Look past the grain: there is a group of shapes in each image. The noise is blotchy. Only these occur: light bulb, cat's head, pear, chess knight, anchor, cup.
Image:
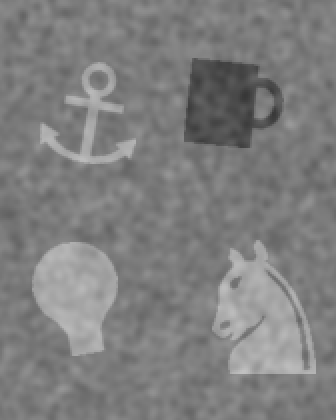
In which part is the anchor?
top left
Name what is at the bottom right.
chess knight
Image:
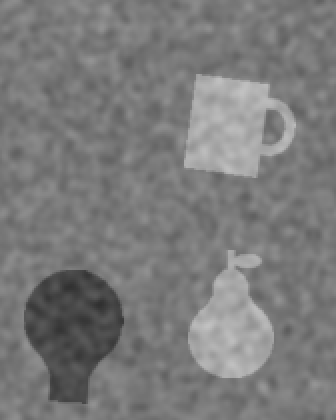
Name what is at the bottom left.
light bulb
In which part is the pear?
bottom right
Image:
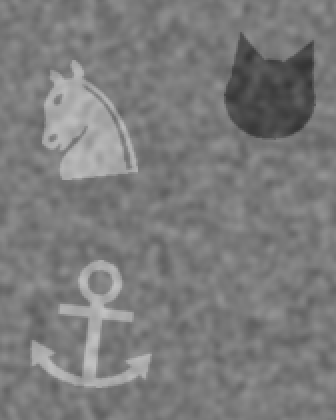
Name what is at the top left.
chess knight
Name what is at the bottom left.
anchor
